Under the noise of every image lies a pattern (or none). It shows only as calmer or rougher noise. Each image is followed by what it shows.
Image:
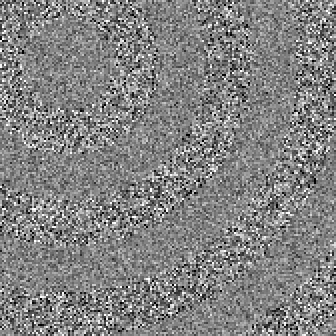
rings round one point
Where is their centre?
top left
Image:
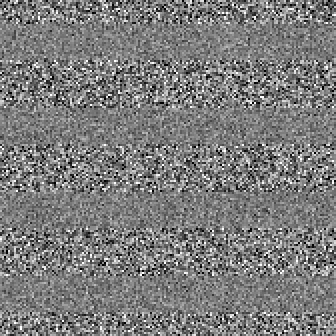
horizontal stripes
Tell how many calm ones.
4
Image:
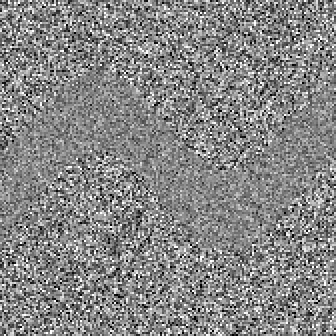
a wavy band
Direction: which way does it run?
left to right
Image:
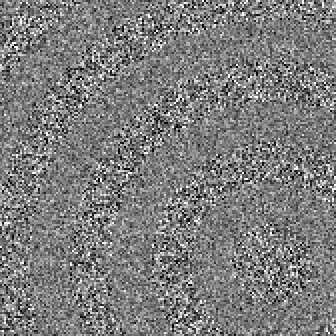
rings round one point
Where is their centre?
bottom right
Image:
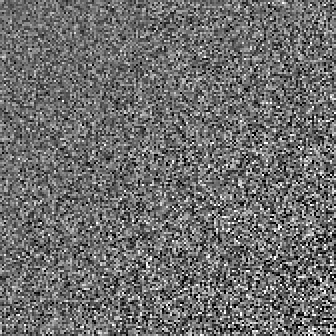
a smooth slope
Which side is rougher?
bottom right
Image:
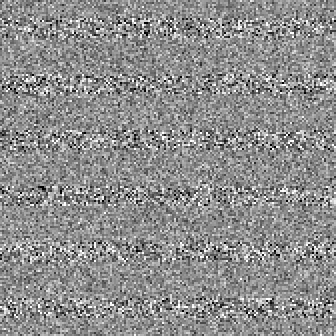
horizontal stripes
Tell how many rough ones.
6
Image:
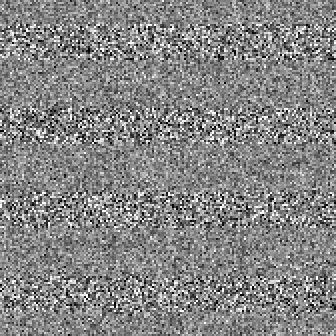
horizontal stripes
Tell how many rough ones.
4
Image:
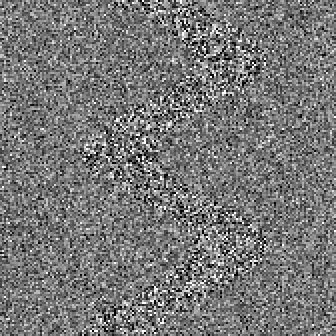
a wavy band
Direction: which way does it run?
top to bottom
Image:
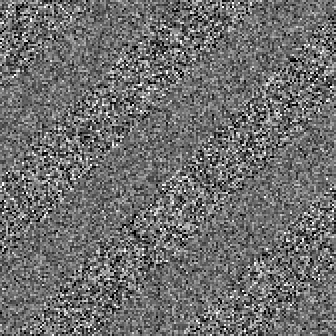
diagonal stripes
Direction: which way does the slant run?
bottom left to top right
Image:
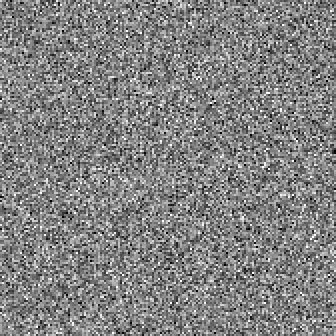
only noise
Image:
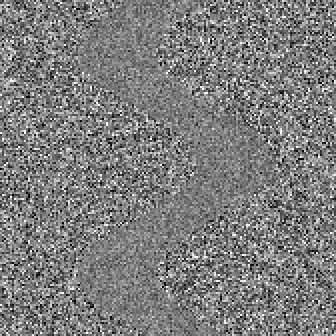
a wavy band
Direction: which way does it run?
top to bottom
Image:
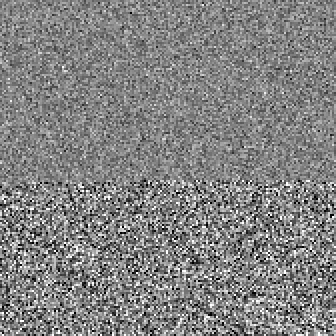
a sharp edge
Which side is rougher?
bottom
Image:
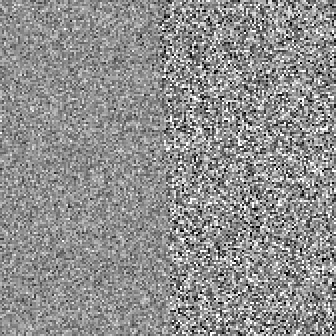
a sharp edge
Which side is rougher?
right
